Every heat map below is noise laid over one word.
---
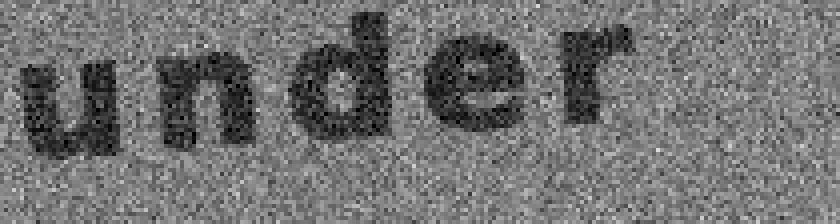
under
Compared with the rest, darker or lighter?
darker
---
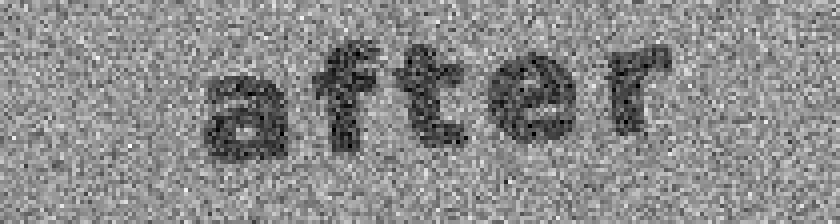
after
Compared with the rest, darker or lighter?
darker
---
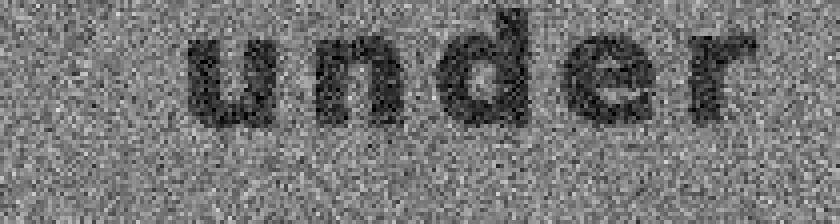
under
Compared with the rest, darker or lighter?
darker
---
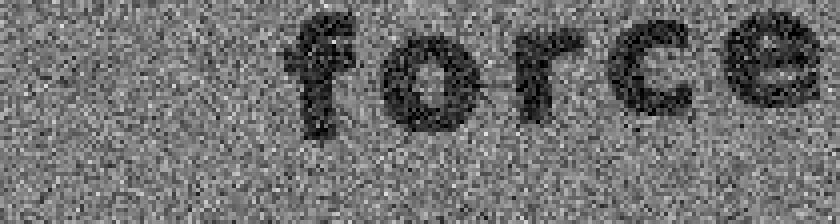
force
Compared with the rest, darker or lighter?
darker
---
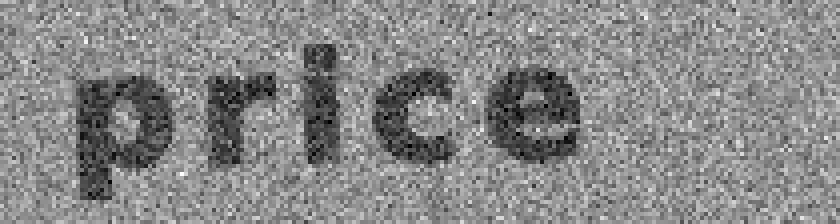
price
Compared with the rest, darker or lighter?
darker
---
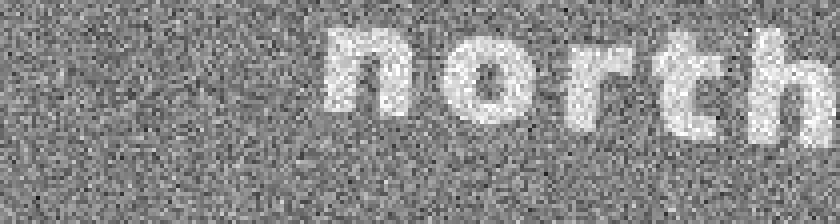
north
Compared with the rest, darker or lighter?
lighter
